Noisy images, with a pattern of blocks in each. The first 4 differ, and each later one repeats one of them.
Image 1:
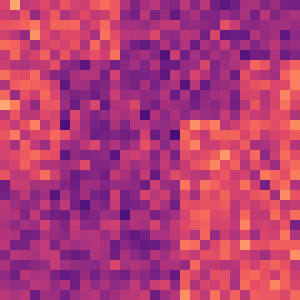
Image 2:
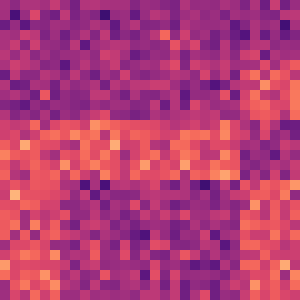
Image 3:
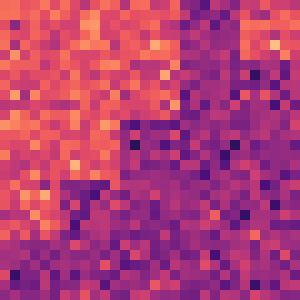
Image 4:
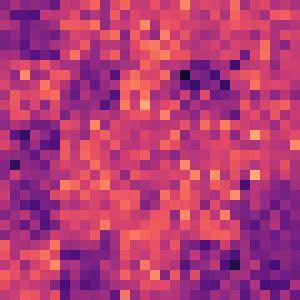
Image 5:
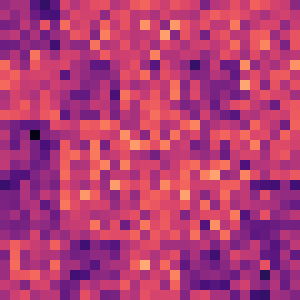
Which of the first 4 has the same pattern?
4
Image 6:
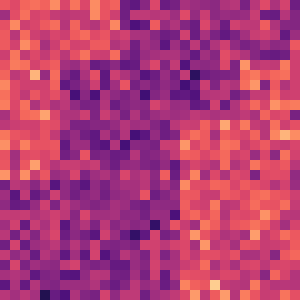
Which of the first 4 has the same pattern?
1
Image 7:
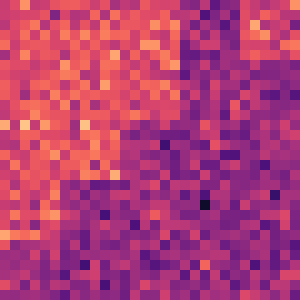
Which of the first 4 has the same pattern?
3
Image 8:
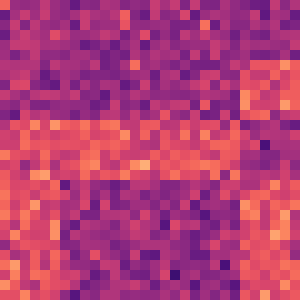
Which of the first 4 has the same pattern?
2
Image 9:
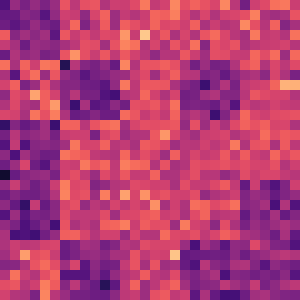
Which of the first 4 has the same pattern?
4
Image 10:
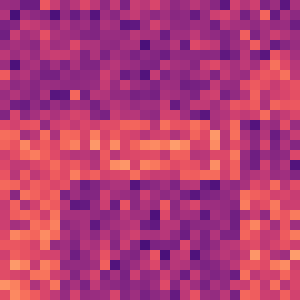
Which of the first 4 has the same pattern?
2
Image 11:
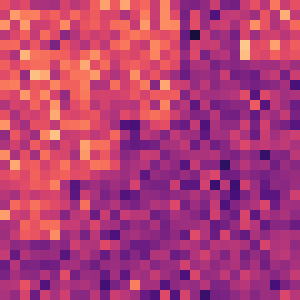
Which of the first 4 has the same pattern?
3
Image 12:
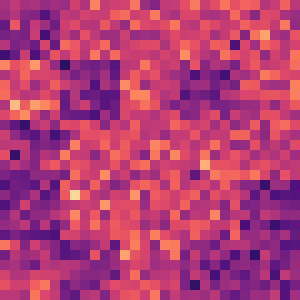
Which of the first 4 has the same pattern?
4
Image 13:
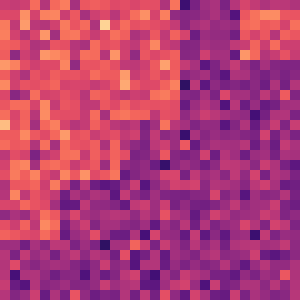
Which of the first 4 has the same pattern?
3
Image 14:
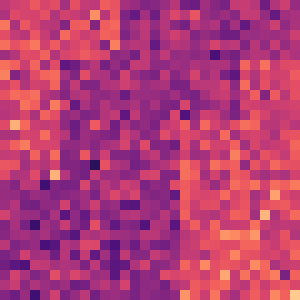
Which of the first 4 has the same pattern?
1
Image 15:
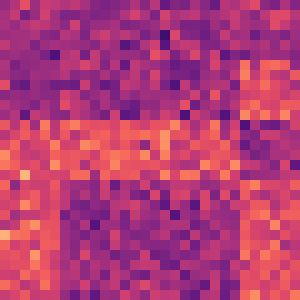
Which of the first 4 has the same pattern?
2
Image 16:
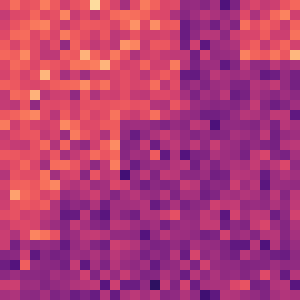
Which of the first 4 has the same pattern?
3
